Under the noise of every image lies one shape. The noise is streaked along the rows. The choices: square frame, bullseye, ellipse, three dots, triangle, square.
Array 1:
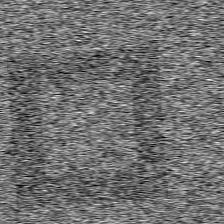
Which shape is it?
square frame
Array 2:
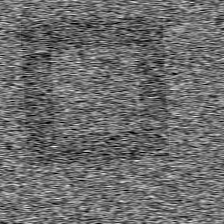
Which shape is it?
square frame
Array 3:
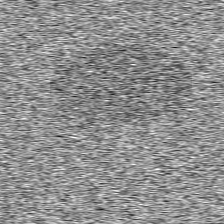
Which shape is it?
ellipse
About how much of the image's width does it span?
two thirds
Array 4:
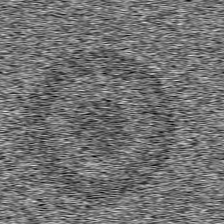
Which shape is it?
bullseye
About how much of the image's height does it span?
two thirds
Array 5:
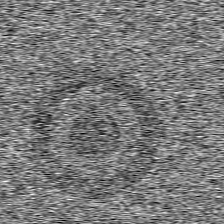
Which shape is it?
bullseye
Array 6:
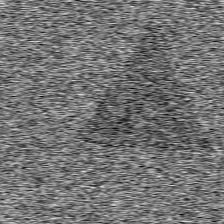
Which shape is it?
triangle
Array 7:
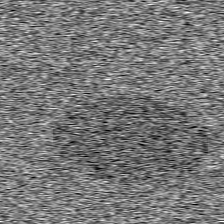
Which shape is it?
ellipse
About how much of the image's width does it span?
two thirds
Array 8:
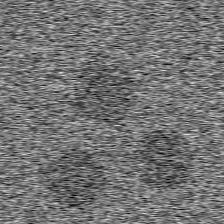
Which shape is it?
three dots
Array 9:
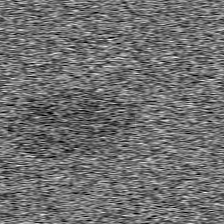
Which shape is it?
ellipse
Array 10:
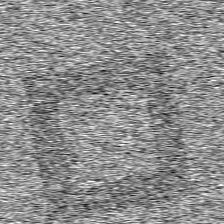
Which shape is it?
square frame
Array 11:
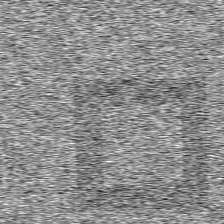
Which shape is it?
square frame
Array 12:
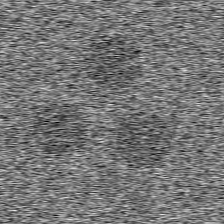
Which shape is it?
three dots
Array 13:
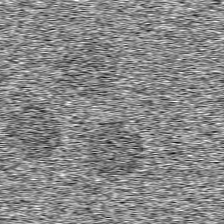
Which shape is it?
three dots
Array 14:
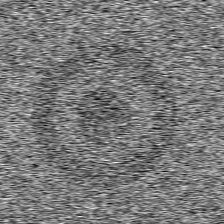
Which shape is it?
bullseye
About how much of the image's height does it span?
two thirds
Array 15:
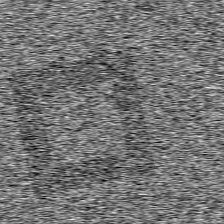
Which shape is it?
square frame
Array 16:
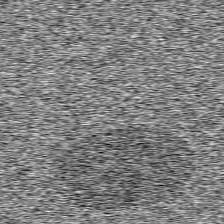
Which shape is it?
ellipse
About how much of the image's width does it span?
two thirds
